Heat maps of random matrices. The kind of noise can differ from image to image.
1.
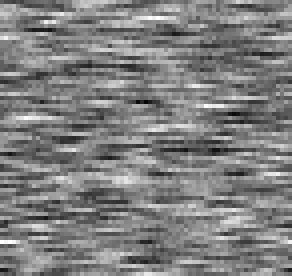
streaked along the rows
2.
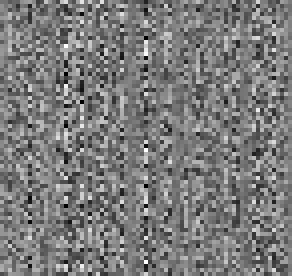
columns of uneven size
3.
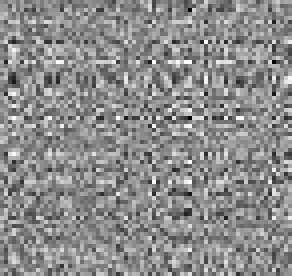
low rank plus noise
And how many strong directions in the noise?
two
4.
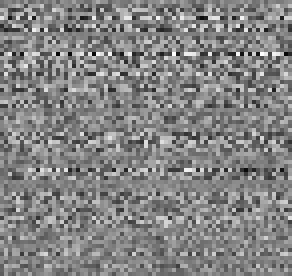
rows of uneven size
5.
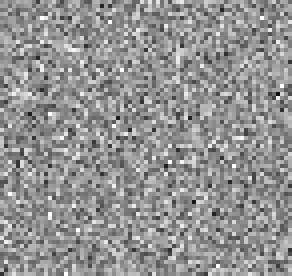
independent entries
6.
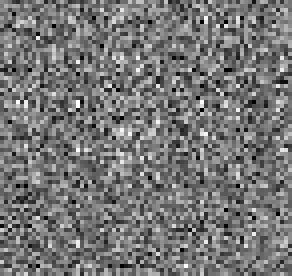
low rank plus noise
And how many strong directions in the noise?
five to eight
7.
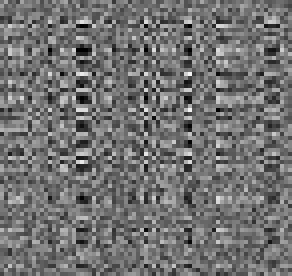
low rank plus noise
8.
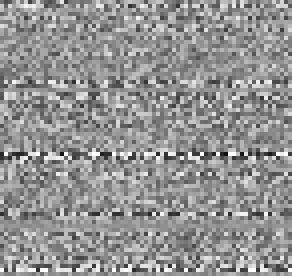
rows of uneven size
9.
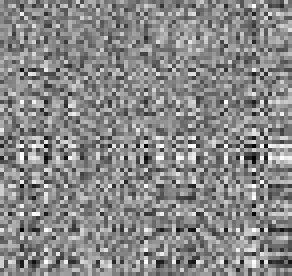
low rank plus noise
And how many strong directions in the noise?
one
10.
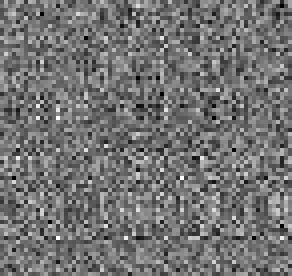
low rank plus noise
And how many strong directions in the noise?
three or four
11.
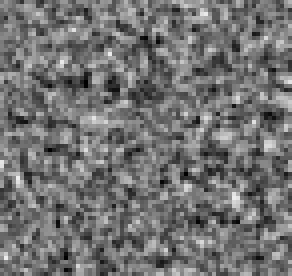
blotchy
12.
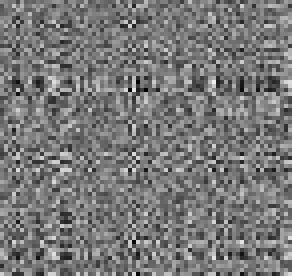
low rank plus noise
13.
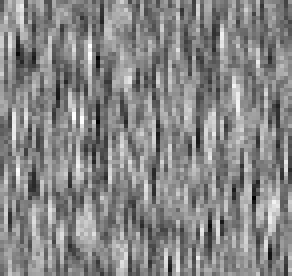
streaked along the columns
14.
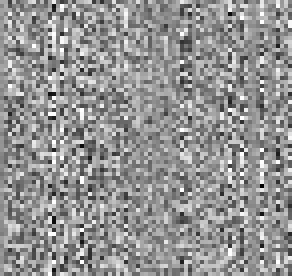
columns of uneven size
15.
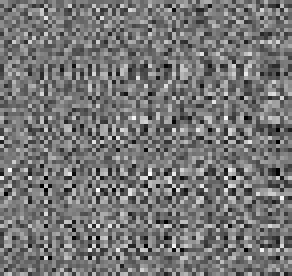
low rank plus noise
